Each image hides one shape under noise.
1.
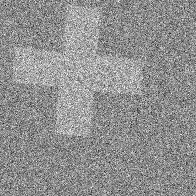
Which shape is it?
cross
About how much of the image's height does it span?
two thirds
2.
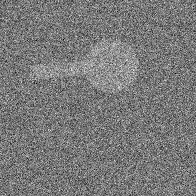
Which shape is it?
lollipop
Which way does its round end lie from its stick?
right
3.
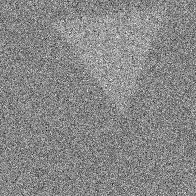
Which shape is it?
triangle
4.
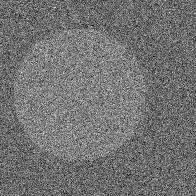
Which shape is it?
disc
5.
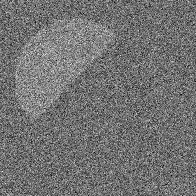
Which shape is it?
half disc
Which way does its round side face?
up and left
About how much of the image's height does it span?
half
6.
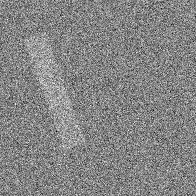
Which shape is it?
bar
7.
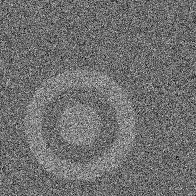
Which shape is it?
bullseye
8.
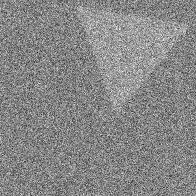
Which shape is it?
triangle
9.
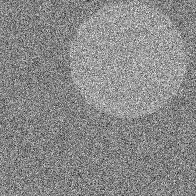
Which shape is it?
disc
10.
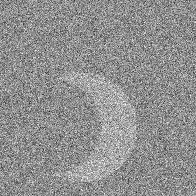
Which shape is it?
crescent
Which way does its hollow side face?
left
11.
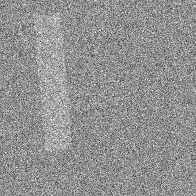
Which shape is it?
bar
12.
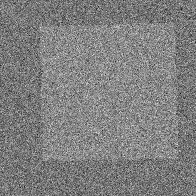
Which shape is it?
square
